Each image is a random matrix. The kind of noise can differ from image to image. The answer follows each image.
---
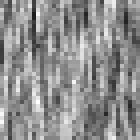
streaked along the columns
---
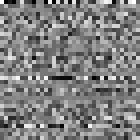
rows of uneven size
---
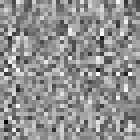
low rank plus noise
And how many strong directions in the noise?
three or four
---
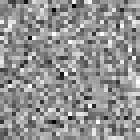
independent entries
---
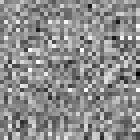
low rank plus noise
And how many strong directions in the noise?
three or four
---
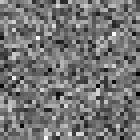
independent entries
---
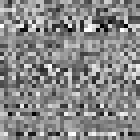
rows of uneven size
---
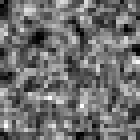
blotchy
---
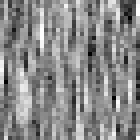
streaked along the columns
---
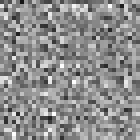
low rank plus noise
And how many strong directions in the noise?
three or four
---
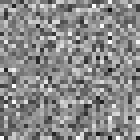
low rank plus noise
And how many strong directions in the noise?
three or four
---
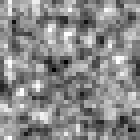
blotchy
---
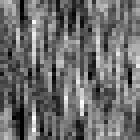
streaked along the columns
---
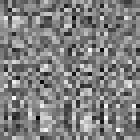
low rank plus noise
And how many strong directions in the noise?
one
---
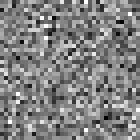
independent entries
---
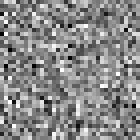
low rank plus noise
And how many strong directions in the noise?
five to eight
